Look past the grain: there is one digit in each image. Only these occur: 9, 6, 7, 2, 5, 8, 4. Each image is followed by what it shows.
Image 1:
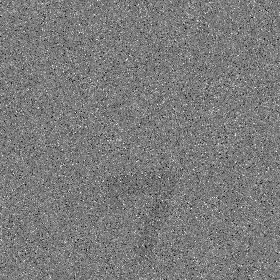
7
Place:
bottom middle
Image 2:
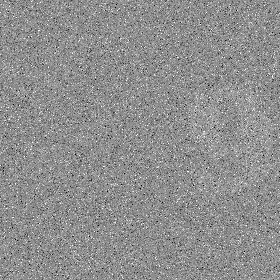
9
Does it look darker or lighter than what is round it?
lighter
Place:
middle right
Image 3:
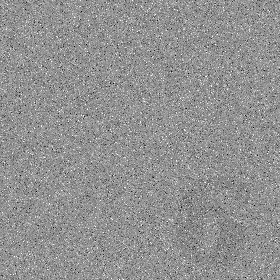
6
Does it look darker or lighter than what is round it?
darker
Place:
bottom right
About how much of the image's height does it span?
a third
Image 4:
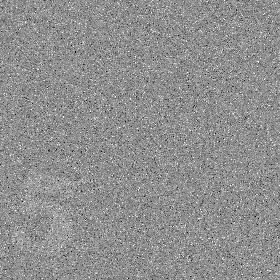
5
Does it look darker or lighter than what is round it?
lighter
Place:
bottom left
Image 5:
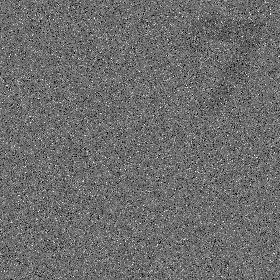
7
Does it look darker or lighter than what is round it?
darker
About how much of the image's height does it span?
a third
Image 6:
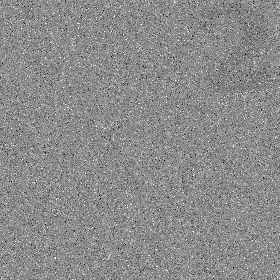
2
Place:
top right
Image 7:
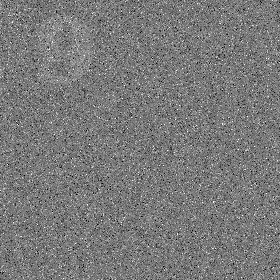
9
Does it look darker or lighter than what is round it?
lighter
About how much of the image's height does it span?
a quarter
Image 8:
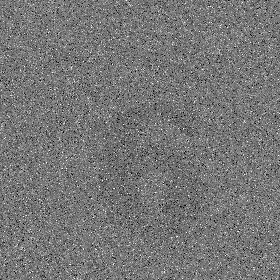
6
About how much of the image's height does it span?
half
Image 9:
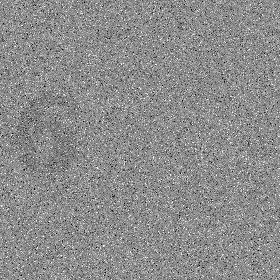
6
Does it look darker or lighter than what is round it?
darker
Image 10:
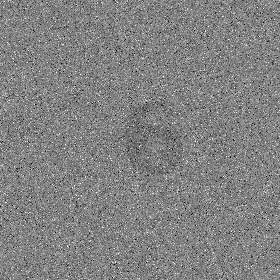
6
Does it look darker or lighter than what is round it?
darker
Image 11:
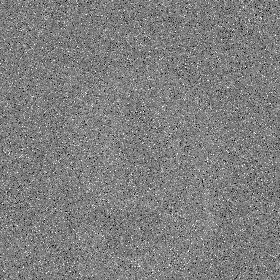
9
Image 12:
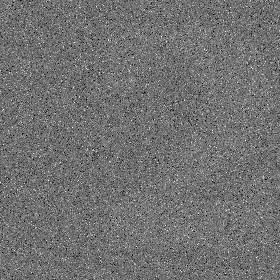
2
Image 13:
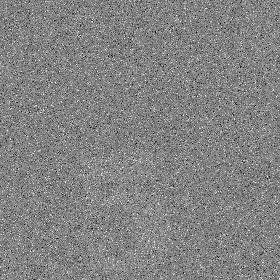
5
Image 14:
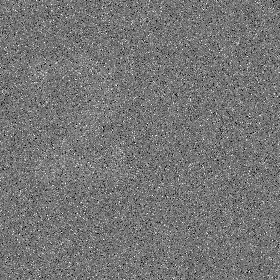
2
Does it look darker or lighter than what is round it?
lighter
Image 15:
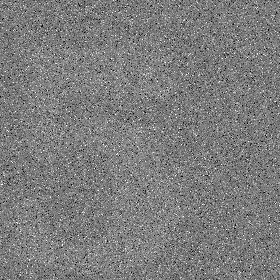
5
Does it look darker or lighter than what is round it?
lighter
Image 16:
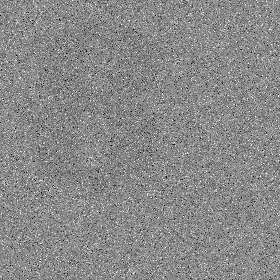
8
